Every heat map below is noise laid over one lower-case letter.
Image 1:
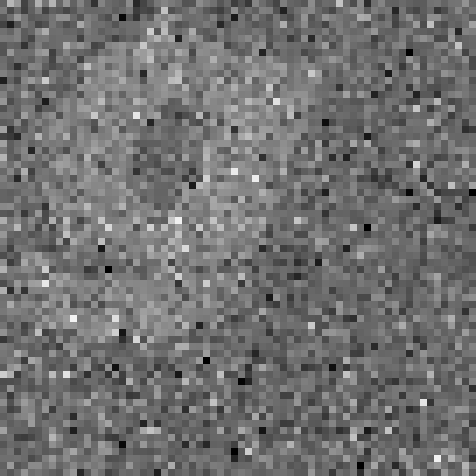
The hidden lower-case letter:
g
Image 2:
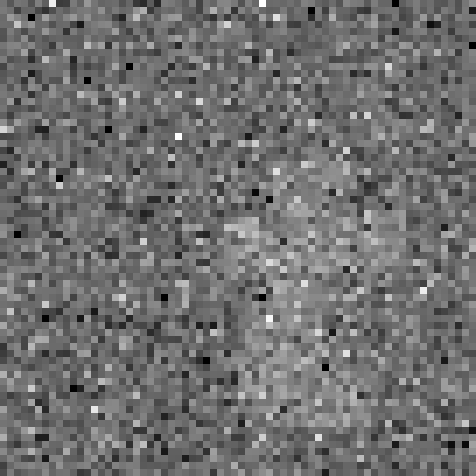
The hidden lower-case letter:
t
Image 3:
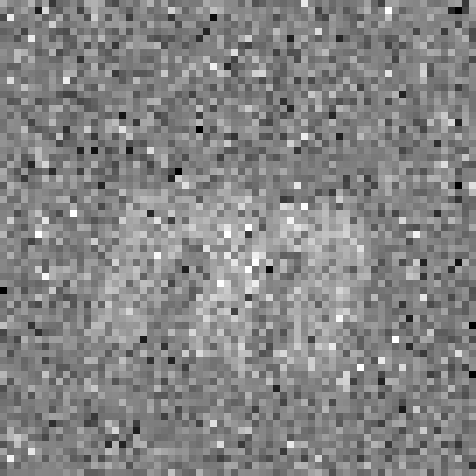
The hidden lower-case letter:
m
